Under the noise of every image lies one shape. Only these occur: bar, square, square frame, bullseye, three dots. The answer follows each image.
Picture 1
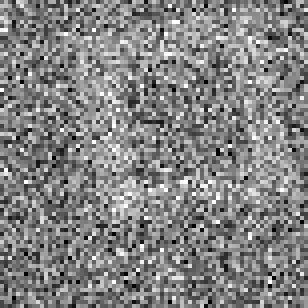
square frame
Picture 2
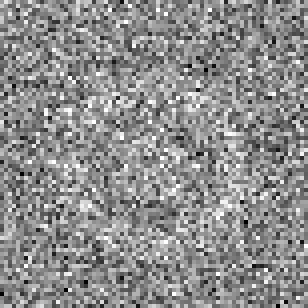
bullseye
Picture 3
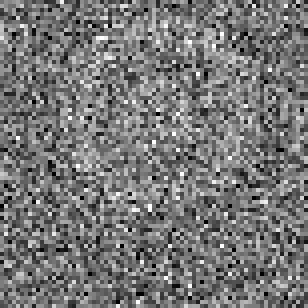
bullseye
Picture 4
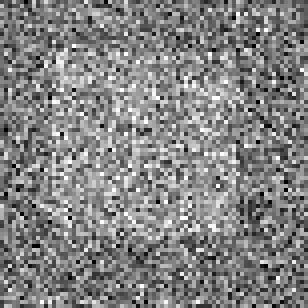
square
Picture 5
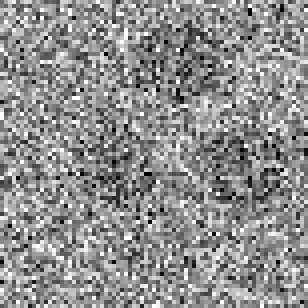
three dots
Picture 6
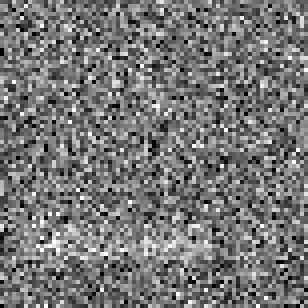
bar
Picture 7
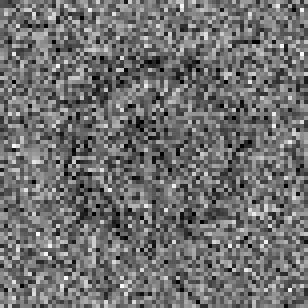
bullseye
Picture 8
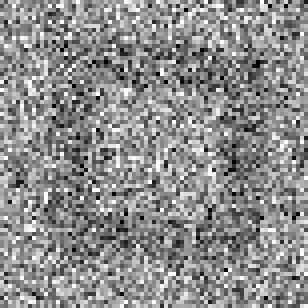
square frame
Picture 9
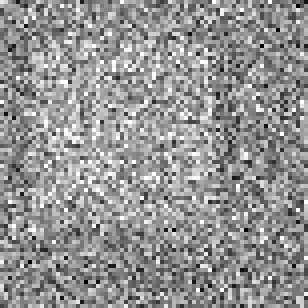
square
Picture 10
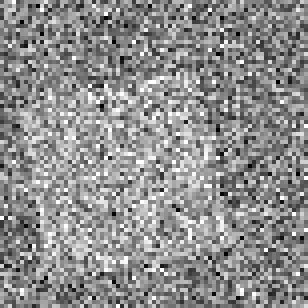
square
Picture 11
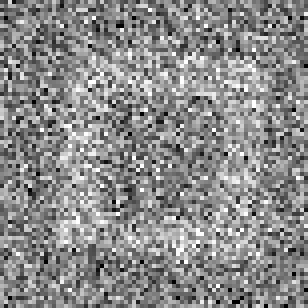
square frame
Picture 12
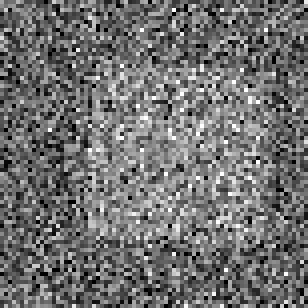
square
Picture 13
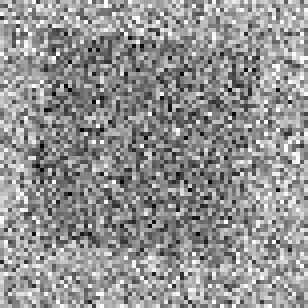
square
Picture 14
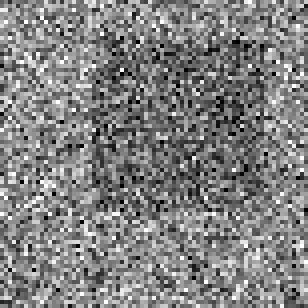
square
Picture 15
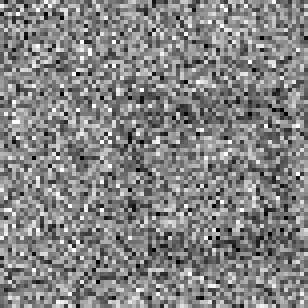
square frame
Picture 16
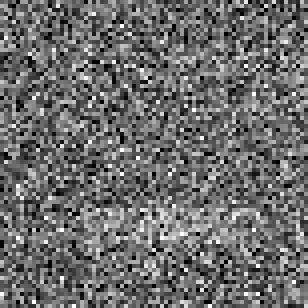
bar
